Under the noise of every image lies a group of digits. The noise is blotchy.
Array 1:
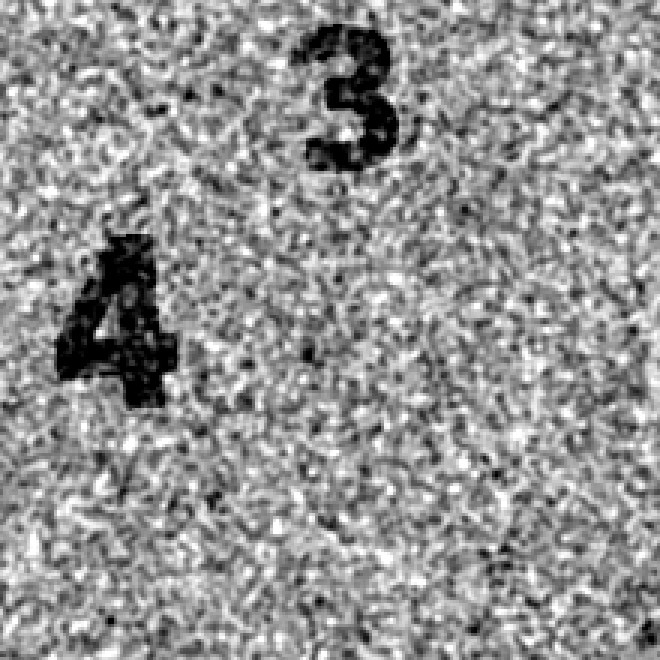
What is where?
top middle: 3; middle left: 4
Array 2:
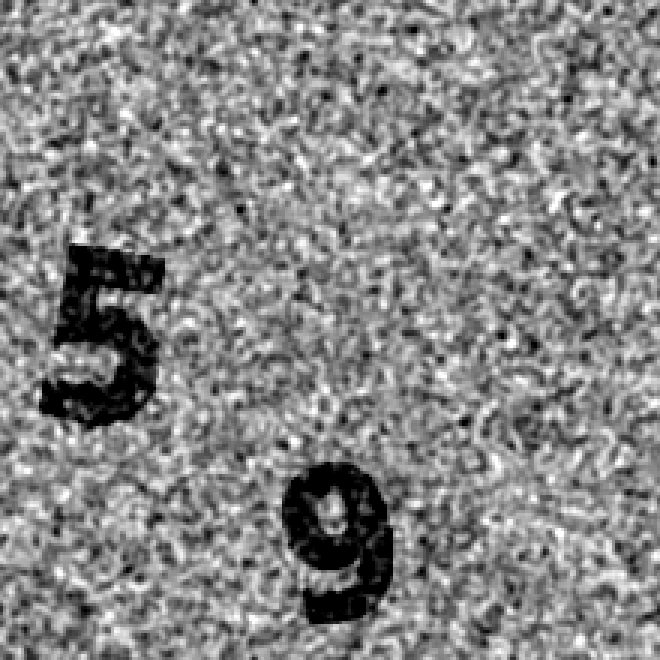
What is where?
middle left: 5; bottom middle: 9
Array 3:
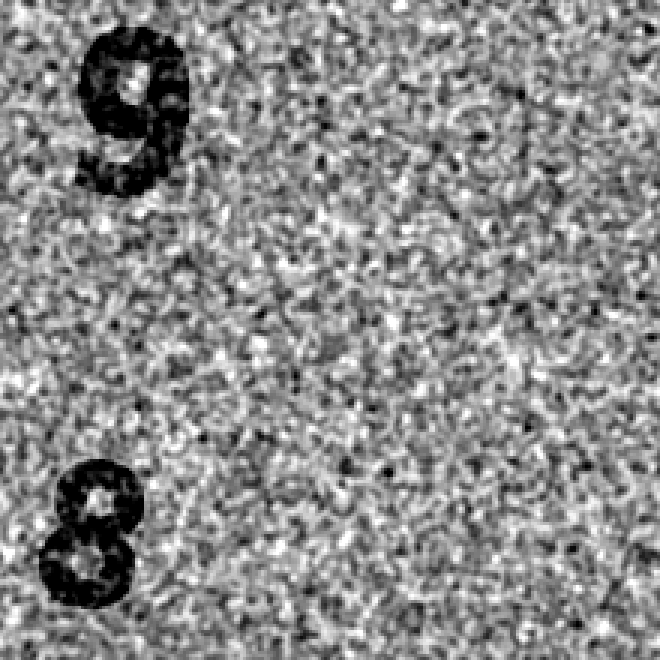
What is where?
top left: 9; bottom left: 8
